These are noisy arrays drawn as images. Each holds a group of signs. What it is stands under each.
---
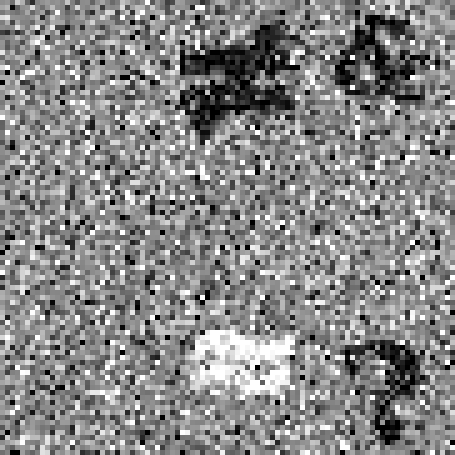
top middle: dark not-equal sign; top right: dark ampersand; bottom middle: light approximately sign; bottom right: dark question mark
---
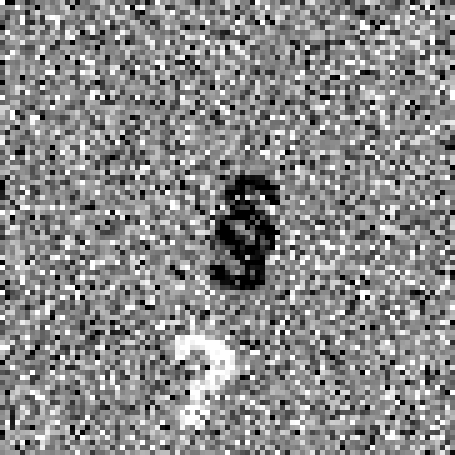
centre: dark section sign; bottom middle: light question mark
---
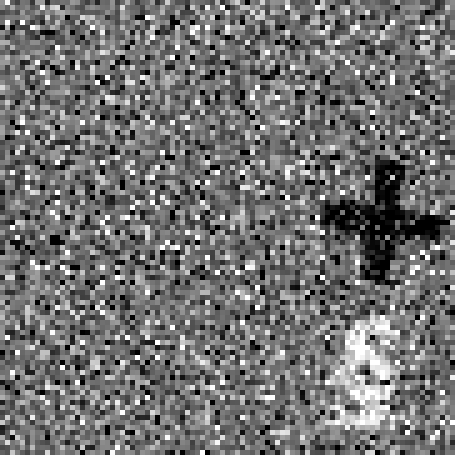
middle right: dark plus sign; bottom right: light section sign
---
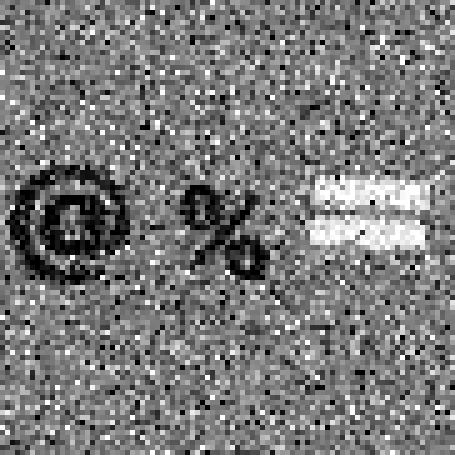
middle left: dark at sign; centre: dark percent sign; middle right: light equals sign
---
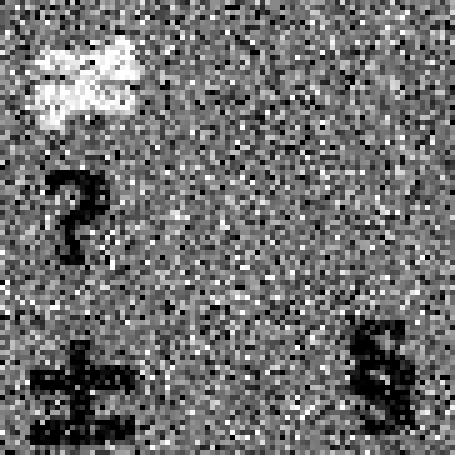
top left: light not-equal sign; middle left: dark question mark; bottom left: dark plus-minus sign; bottom right: dark section sign
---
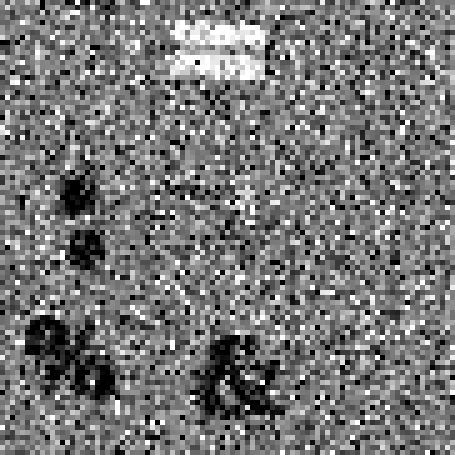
top middle: light equals sign; middle left: dark colon; bottom left: dark percent sign; bottom middle: dark ampersand
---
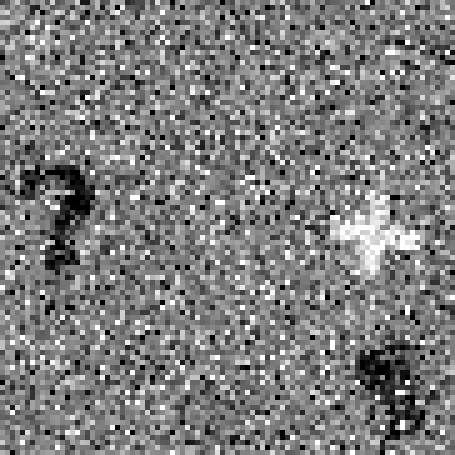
middle left: dark question mark; middle right: light plus sign; bottom right: dark pilcrow
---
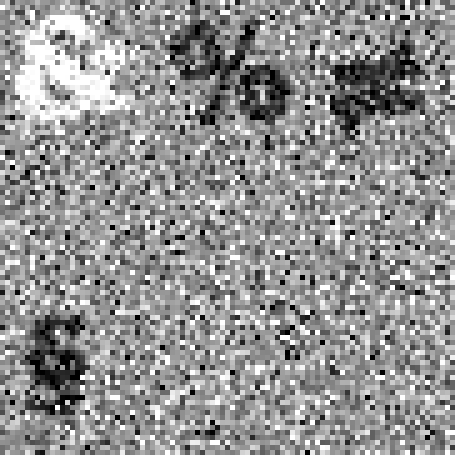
top left: light ampersand; top middle: dark percent sign; top right: dark not-equal sign; bottom left: dark section sign
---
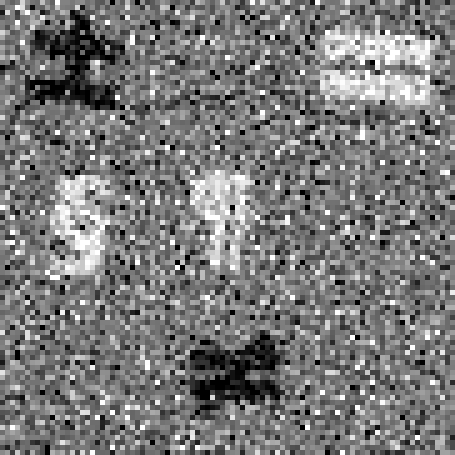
top left: dark plus-minus sign; top right: light equals sign; middle left: light section sign; centre: light pilcrow; bottom middle: dark not-equal sign
